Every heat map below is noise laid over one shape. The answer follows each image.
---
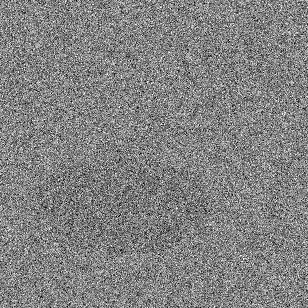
ellipse
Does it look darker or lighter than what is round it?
darker
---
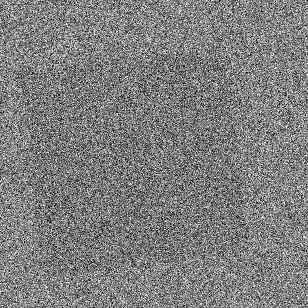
square
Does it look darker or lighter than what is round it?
darker
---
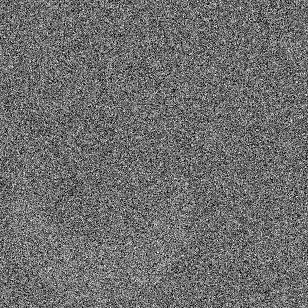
crescent
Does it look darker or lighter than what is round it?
lighter
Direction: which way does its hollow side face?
up
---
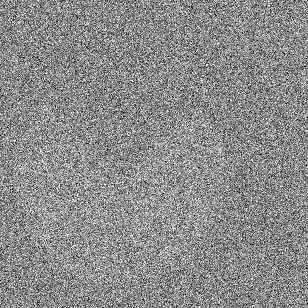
disc with a wedge cut out
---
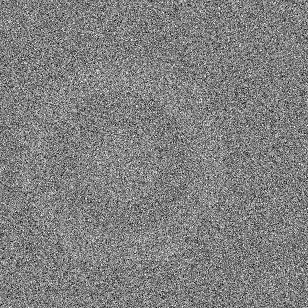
bullseye
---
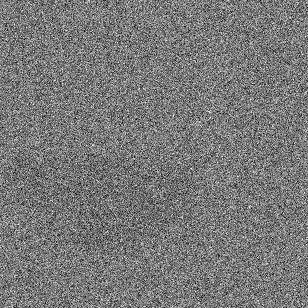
half disc
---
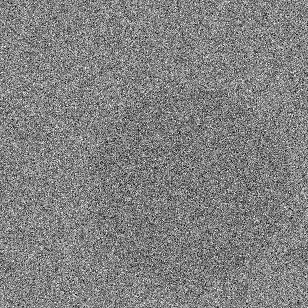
disc
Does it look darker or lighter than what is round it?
darker
